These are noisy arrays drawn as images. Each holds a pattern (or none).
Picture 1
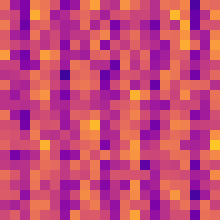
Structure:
vertical stripes
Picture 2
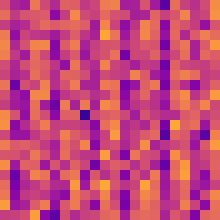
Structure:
vertical stripes
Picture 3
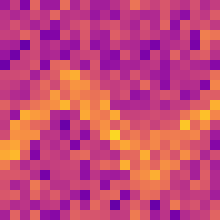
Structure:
a wavy band
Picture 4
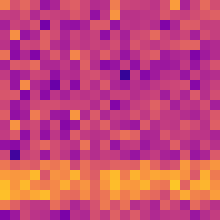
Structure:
one horizontal stripe
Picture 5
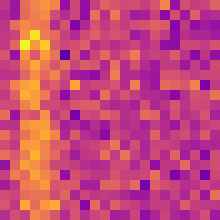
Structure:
one vertical stripe
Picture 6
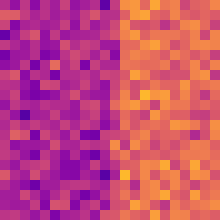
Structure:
a sharp edge
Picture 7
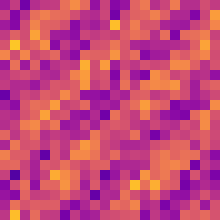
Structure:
diagonal stripes
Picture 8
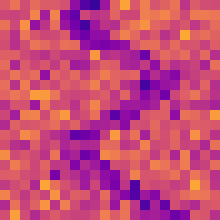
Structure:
a wavy band
